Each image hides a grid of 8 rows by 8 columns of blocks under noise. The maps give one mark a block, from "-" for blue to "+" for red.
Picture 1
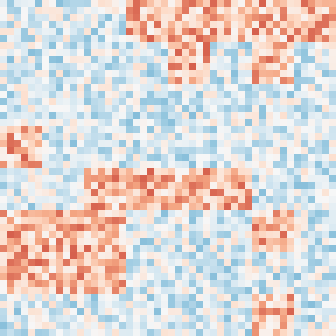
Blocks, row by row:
---+++++
----+-+-
--------
+-------
--++++--
+++---+-
+++-----
------+-
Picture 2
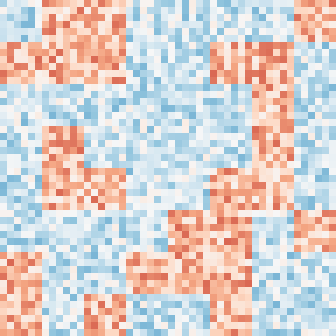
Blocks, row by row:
-++----+
+++--++-
------+-
-+----+-
-++--++-
----++-+
+--+++--
+-+--+--
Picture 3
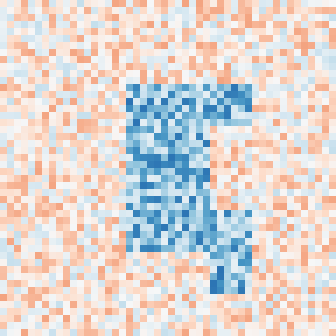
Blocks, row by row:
++++++++
++++++++
+++---++
+++--+++
+++--+++
+++---++
+++++-++
++++++++
